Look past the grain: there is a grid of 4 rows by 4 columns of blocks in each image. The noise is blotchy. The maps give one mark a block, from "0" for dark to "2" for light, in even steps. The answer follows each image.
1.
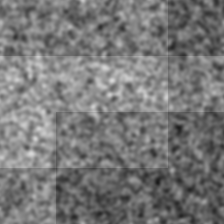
1110
2221
2110
1000
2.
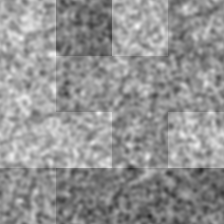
2021
2111
2212
1000
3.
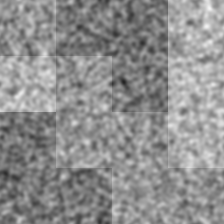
1002
2102
0112
0011
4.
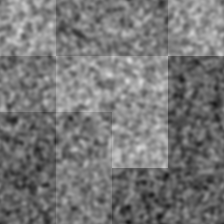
2112
1220
0120
0100
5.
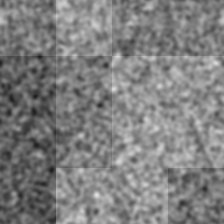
1211
0122
0122
0221
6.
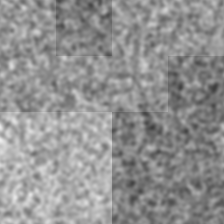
1011
1110
2200
2200
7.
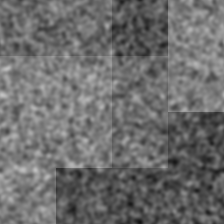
1102
2212
2210
2000
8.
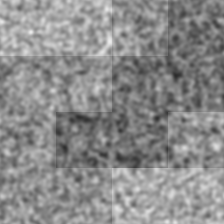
2210
1100
1001
1122
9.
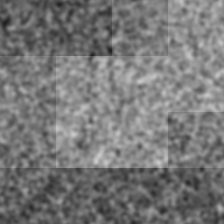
0012
1222
1221
0000
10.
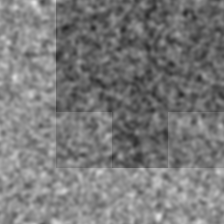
2000
2000
2101
2222
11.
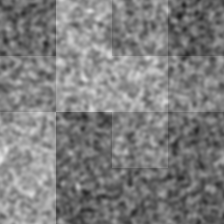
0210
1221
2010
2000
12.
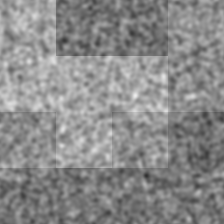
2001
2221
1210
0000
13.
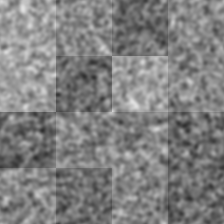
2101
2021
0110
1010
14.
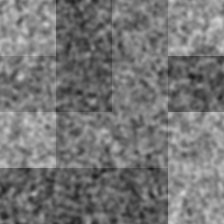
2012
1010
2112
0002
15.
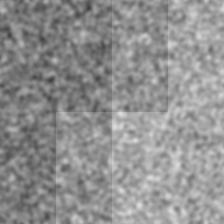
0012
0012
0122
0122
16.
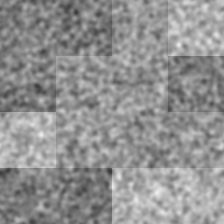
0012
0110
2111
0022
